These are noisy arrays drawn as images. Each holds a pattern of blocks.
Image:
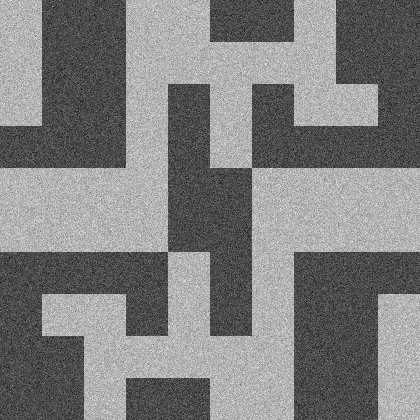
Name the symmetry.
the same after a half turn
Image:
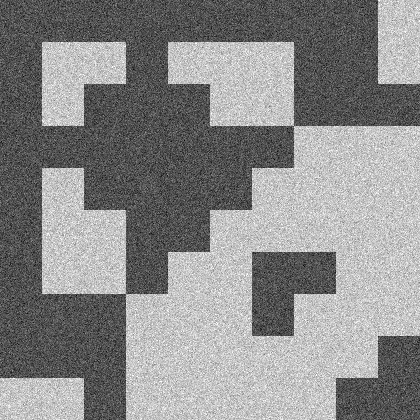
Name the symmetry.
mirrored about the diagonal from the top left
